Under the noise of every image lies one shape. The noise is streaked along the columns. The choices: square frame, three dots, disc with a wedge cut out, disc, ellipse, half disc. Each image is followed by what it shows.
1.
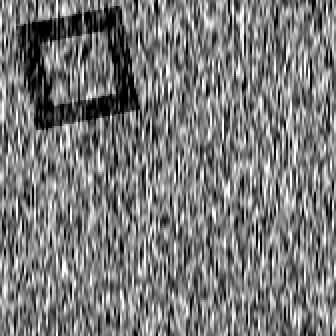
square frame
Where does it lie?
top left
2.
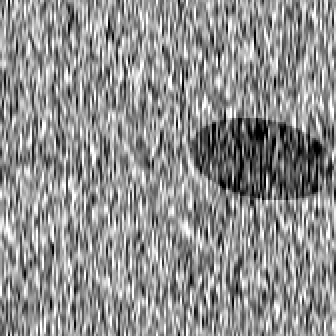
ellipse
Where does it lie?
middle right
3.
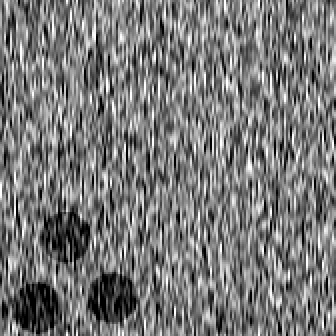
three dots
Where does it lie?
bottom left
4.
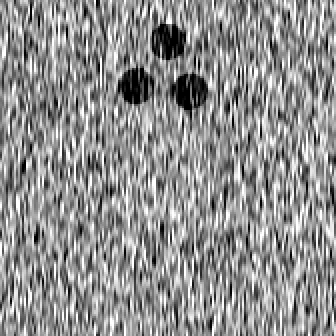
three dots
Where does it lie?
top middle
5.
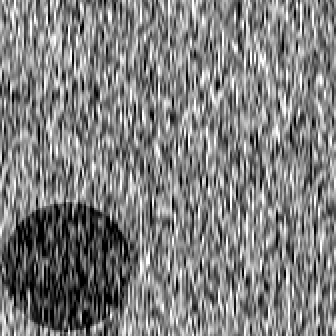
disc
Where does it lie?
bottom left
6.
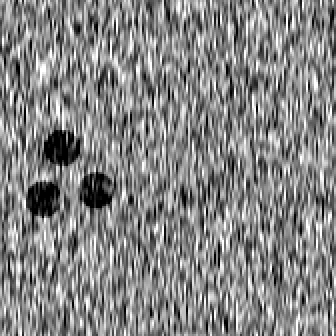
three dots
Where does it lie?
middle left
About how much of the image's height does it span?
a quarter
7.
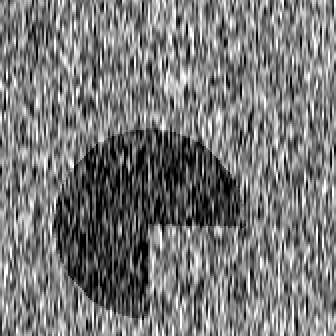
disc with a wedge cut out
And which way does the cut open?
down and right
